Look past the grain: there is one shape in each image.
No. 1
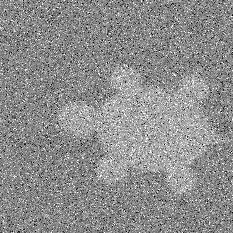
light turtle
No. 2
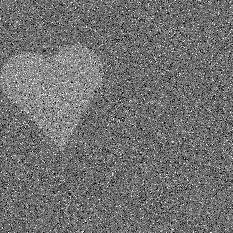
light heart
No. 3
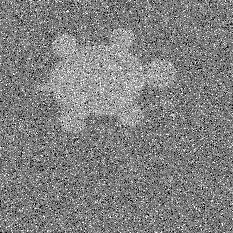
light turtle
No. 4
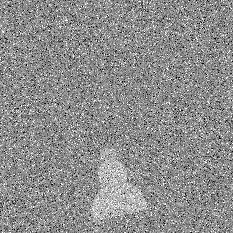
light chess pawn, bottom middle
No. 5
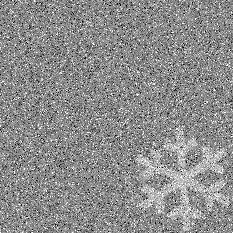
light snowflake, bottom right
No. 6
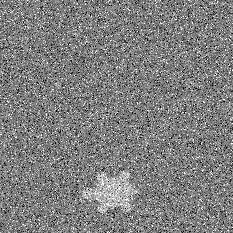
light turtle, bottom middle
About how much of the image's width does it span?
a quarter
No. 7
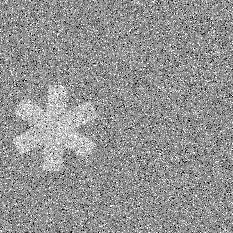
light asterisk, middle left
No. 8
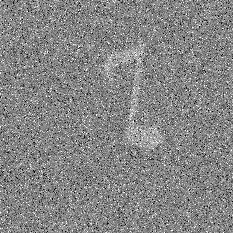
light musical note
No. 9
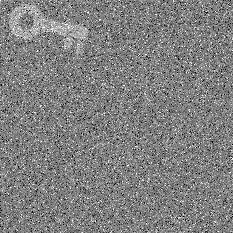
light key, top left
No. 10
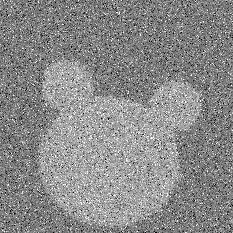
light bear's head
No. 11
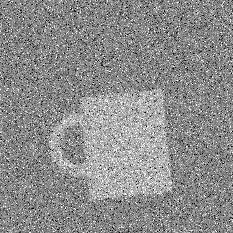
light cup
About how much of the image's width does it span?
half
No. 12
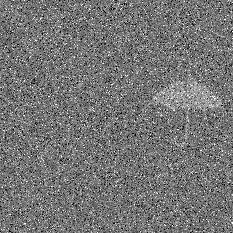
light umbrella, middle right
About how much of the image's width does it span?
a third
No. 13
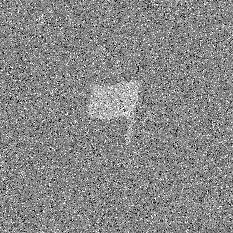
light flag, centre
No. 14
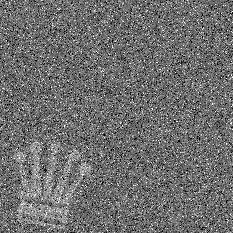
light chess queen, bottom left
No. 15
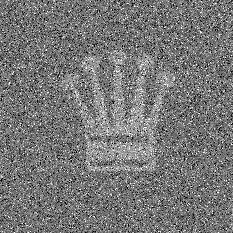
light chess queen
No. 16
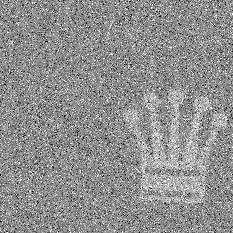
light chess queen
